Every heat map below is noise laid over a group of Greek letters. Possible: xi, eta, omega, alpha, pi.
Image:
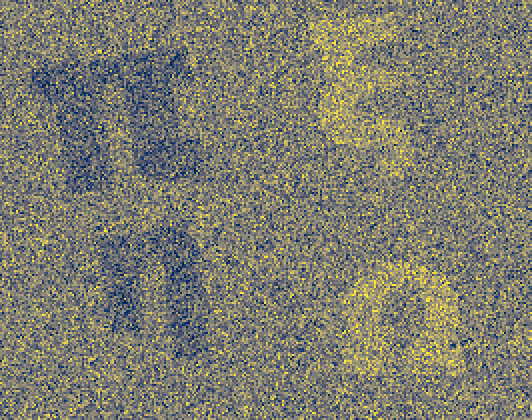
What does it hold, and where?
top left: dark pi; top right: light xi; bottom left: dark eta; bottom right: light omega
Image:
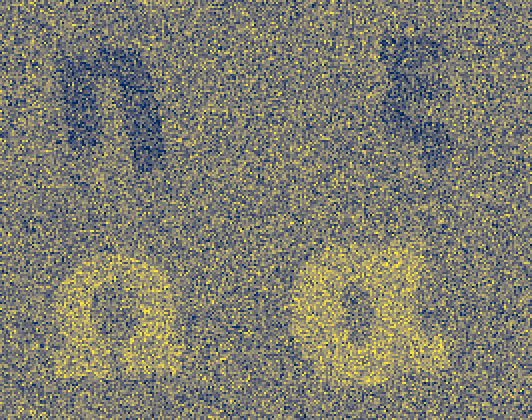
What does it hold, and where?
top left: dark eta; top right: dark xi; bottom left: light omega; bottom right: light alpha
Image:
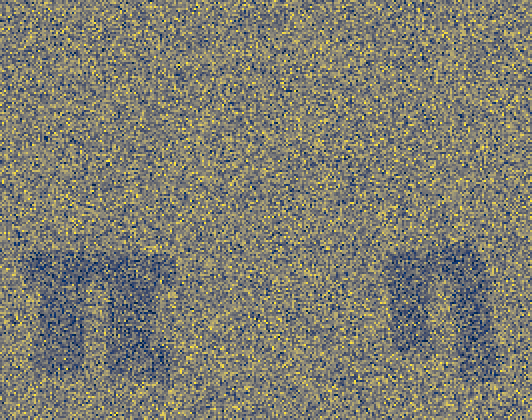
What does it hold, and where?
bottom left: dark pi; bottom right: dark eta
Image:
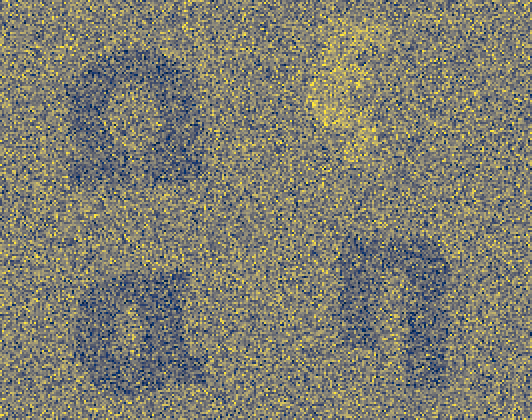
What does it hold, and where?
top left: dark omega; top right: light xi; bottom left: dark alpha; bottom right: dark eta
